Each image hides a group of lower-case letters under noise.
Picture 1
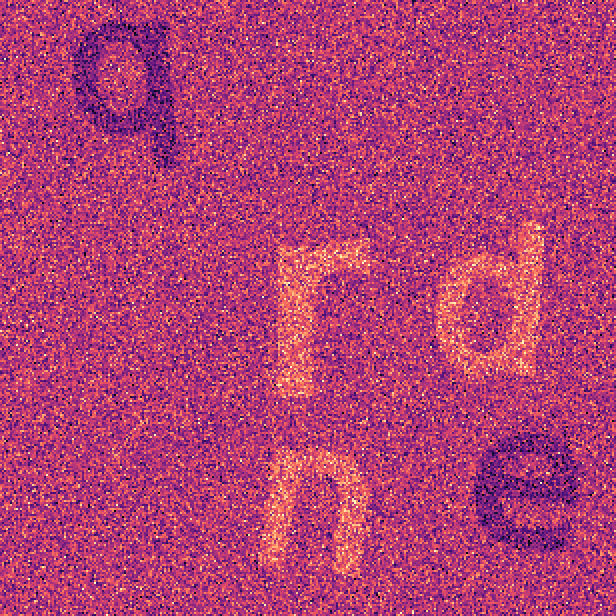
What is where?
top left: dark q; centre: light r; middle right: light d; bottom middle: light n; bottom right: dark e
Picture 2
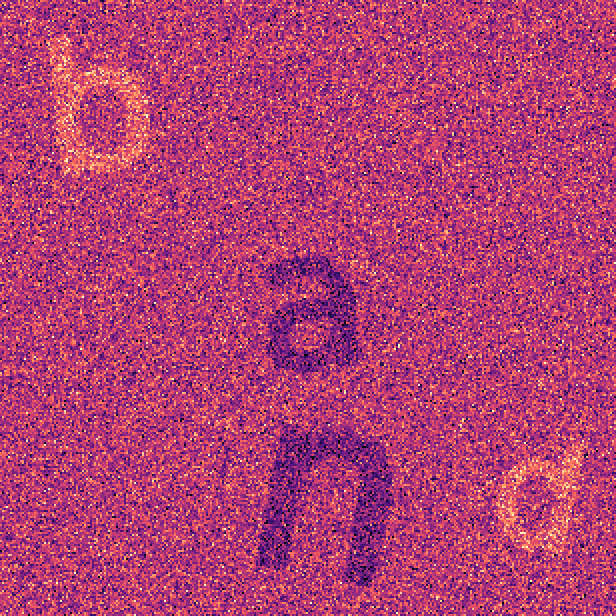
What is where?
top left: light b; centre: dark a; bottom middle: dark n; bottom right: light d
